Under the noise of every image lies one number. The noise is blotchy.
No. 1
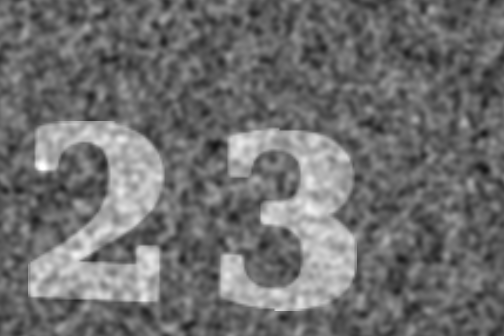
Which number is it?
23
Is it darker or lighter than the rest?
lighter
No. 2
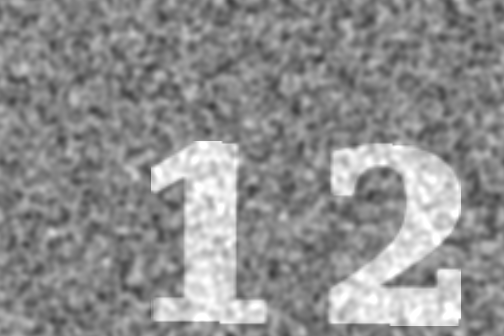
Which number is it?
12
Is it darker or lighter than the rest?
lighter
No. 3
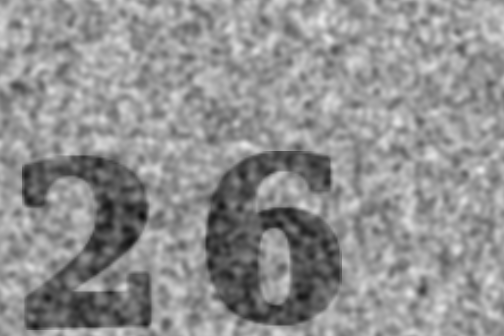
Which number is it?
26
